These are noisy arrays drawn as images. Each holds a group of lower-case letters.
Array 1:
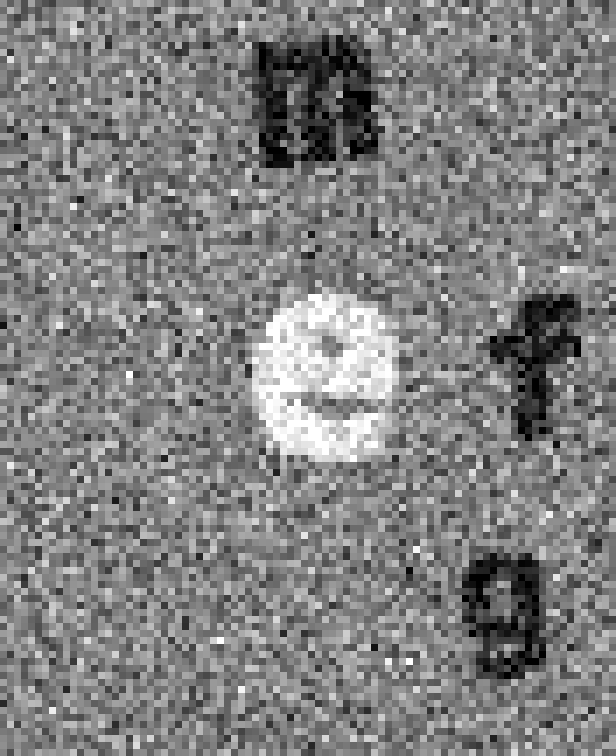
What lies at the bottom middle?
nothing
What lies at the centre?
e
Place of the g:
bottom right
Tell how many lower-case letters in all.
4
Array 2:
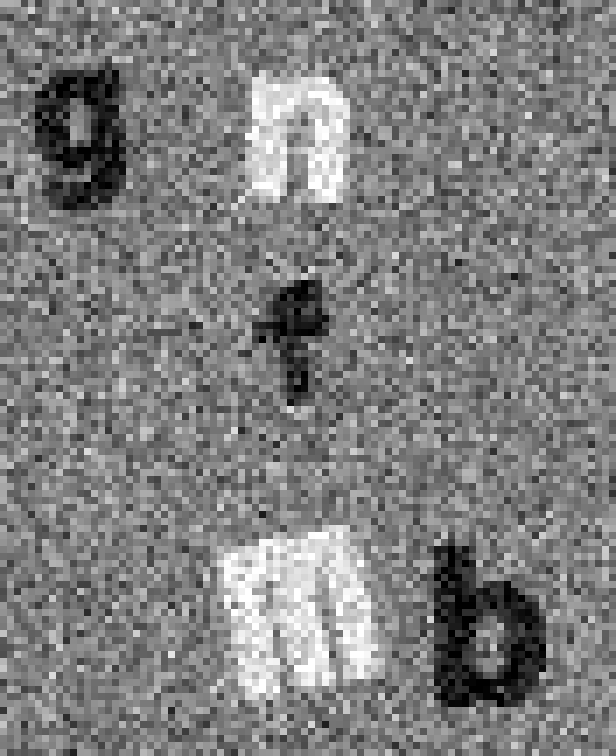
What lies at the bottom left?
nothing
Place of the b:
bottom right
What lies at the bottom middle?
m
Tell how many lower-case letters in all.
5
